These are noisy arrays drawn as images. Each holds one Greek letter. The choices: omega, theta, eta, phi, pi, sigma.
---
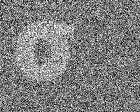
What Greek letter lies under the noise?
sigma
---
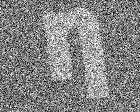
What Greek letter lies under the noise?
eta
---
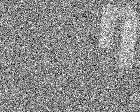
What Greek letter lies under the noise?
eta
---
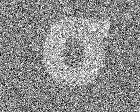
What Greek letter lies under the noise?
sigma
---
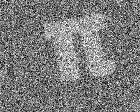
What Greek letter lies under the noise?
pi
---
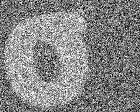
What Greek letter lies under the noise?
sigma
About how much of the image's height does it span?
nearly all
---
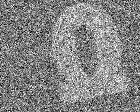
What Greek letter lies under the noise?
omega
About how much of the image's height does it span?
nearly all
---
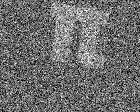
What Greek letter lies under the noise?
pi
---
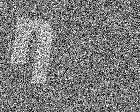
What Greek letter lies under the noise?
eta
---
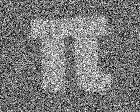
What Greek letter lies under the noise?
pi
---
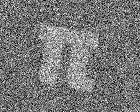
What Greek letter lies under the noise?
pi
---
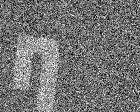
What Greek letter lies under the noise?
eta
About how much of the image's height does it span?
two thirds
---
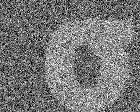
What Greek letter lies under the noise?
sigma
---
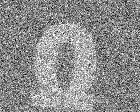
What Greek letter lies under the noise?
omega
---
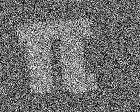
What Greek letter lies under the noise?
pi
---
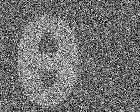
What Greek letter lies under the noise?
theta
